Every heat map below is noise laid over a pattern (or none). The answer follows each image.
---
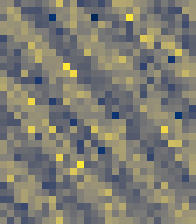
diagonal stripes
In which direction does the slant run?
top left to bottom right
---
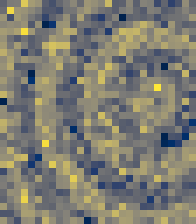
rings round one point
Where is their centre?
middle right
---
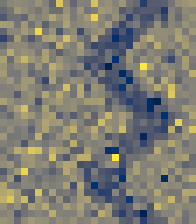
a wavy band
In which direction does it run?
top to bottom
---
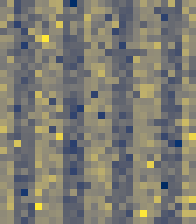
vertical stripes
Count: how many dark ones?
4
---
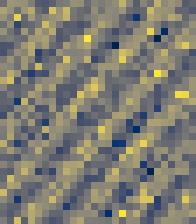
diagonal stripes
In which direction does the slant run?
bottom left to top right
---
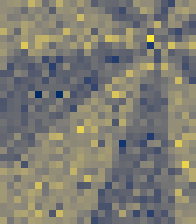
spokes from one point
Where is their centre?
top right
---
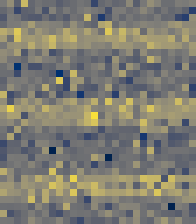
horizontal stripes
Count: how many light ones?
3
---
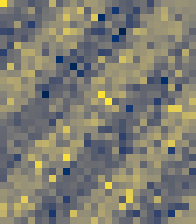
diagonal stripes
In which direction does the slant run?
bottom left to top right
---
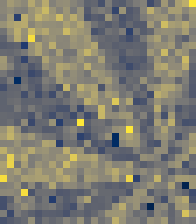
spokes from one point
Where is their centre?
bottom right
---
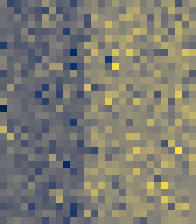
a sharp edge
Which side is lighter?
right
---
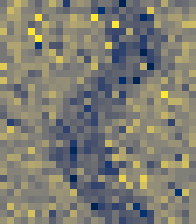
a wavy band
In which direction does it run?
top to bottom
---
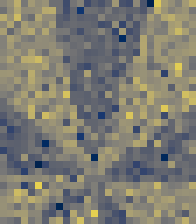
spokes from one point
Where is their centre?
bottom middle
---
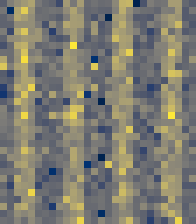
vertical stripes
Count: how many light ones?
4
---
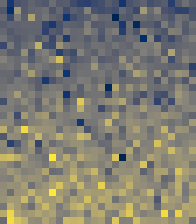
a smooth slope
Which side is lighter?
bottom
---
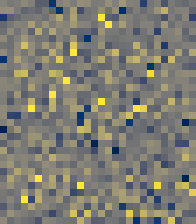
only noise
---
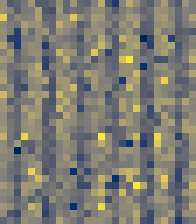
vertical stripes
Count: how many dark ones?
6
